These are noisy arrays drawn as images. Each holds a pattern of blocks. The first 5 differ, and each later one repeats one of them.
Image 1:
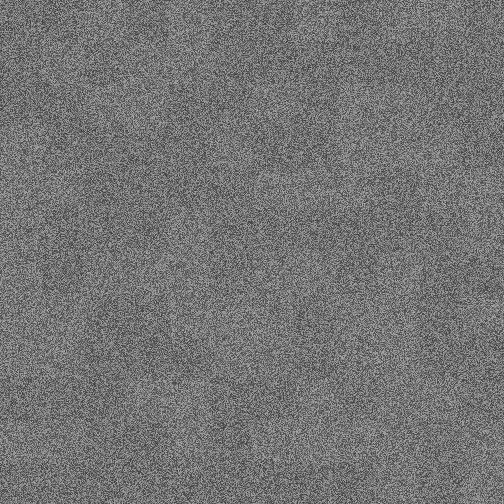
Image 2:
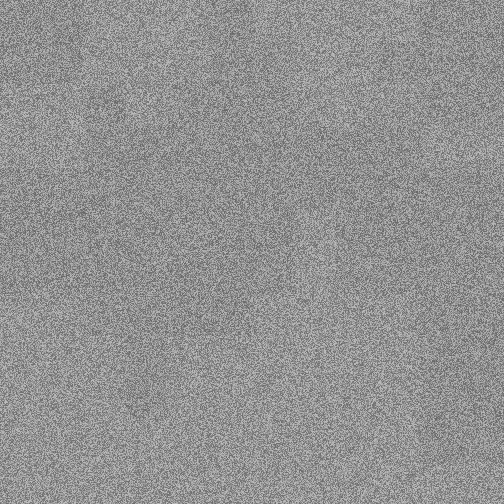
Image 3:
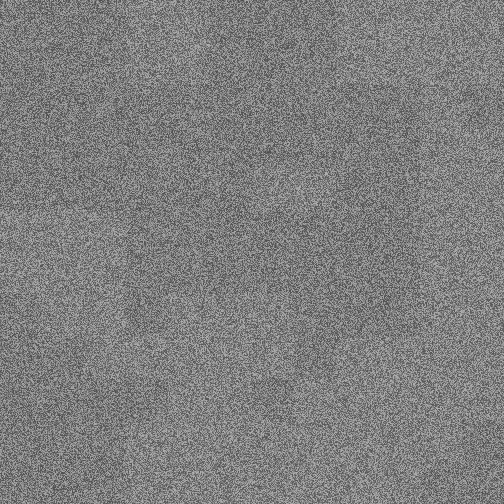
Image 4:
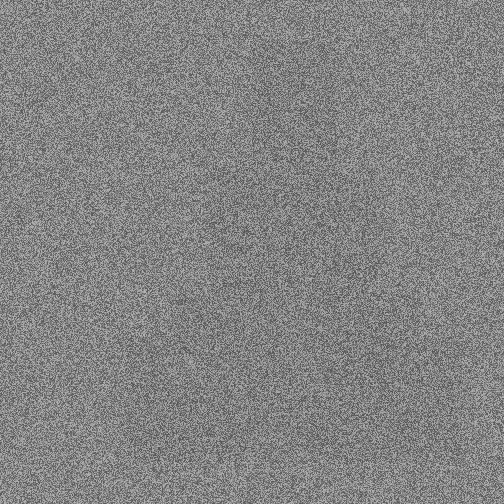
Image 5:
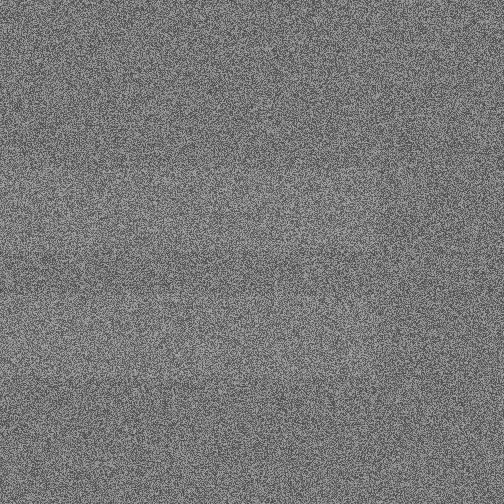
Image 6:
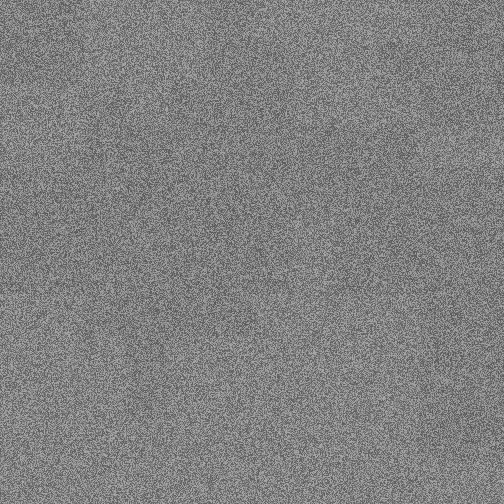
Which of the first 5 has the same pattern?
2
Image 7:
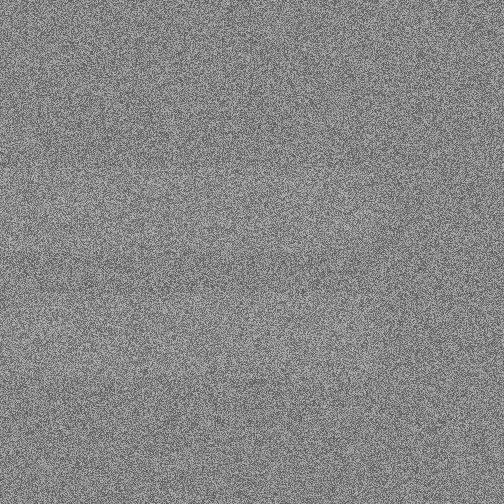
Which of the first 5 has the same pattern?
5
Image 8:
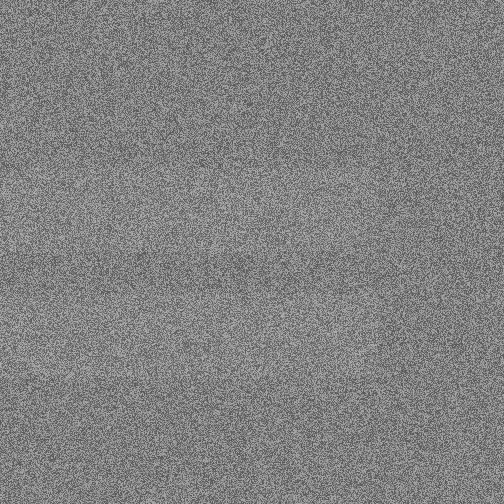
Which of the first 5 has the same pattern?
5
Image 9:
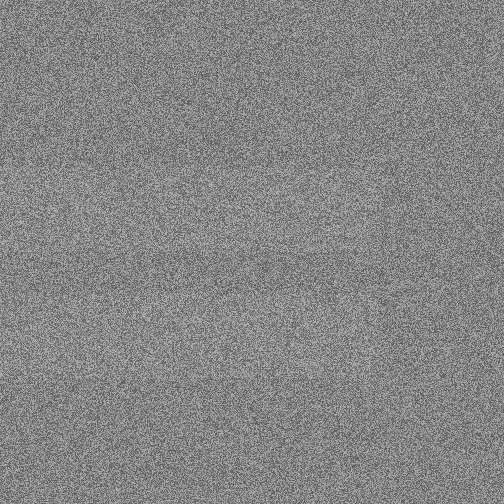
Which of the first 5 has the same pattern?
5
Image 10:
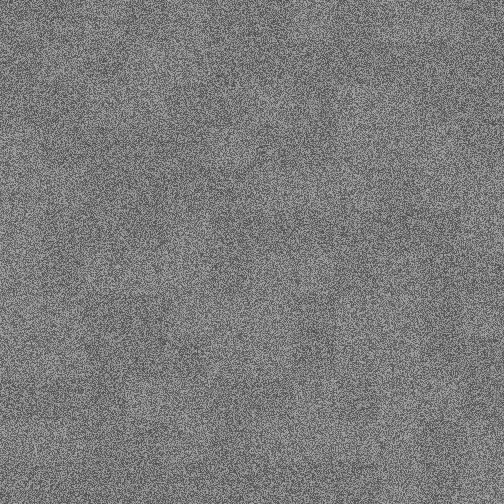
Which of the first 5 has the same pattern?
1
